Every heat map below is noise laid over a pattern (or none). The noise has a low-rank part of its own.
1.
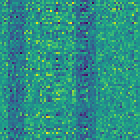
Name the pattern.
bands of columns
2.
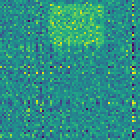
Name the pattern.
one block
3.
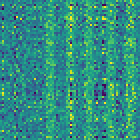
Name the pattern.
bands of columns
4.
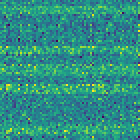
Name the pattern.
bands of rows
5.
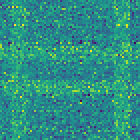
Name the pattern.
bands of rows crossing bands of columns
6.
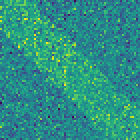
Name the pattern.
a diagonal band
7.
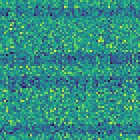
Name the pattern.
bands of rows
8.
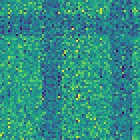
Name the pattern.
bands of rows crossing bands of columns
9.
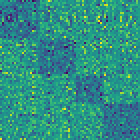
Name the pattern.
blocks along the diagonal
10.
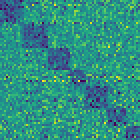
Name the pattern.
blocks along the diagonal
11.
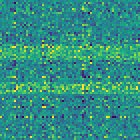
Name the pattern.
bands of rows
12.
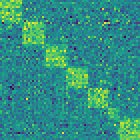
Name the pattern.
blocks along the diagonal
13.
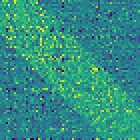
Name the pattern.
a diagonal band
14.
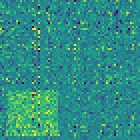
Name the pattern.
one block
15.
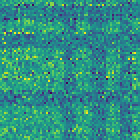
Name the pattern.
bands of rows crossing bands of columns
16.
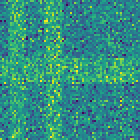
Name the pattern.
bands of rows crossing bands of columns
